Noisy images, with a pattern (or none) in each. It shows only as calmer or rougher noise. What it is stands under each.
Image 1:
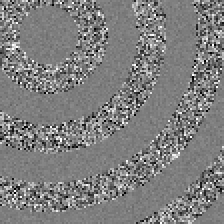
rings round one point
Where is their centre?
top left
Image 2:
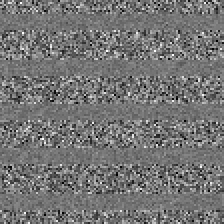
horizontal stripes
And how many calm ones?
5
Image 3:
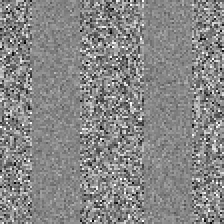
vertical stripes
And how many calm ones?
2
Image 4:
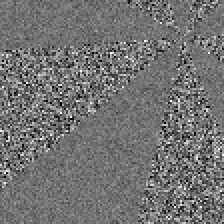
spokes from one point
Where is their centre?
top right
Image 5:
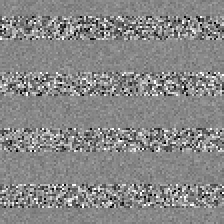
horizontal stripes
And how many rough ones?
4
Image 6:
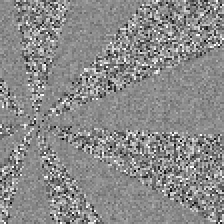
spokes from one point
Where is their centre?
middle left
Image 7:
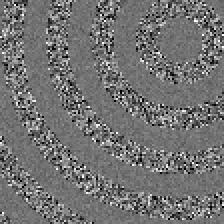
rings round one point
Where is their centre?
top right
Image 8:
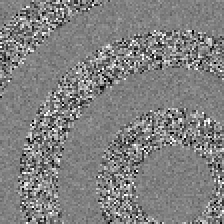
rings round one point
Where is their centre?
bottom right
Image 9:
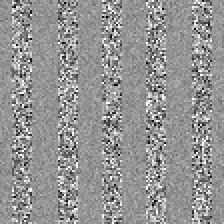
vertical stripes
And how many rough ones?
5
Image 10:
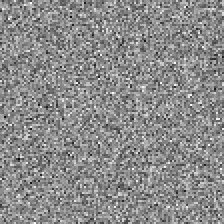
only noise
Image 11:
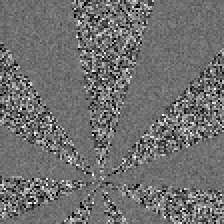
spokes from one point
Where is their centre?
bottom middle
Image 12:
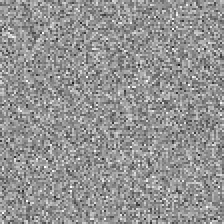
only noise
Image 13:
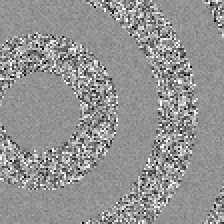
rings round one point
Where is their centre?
middle left
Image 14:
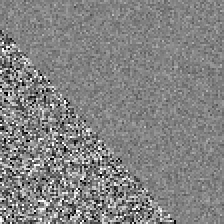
a sharp edge
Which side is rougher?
bottom left
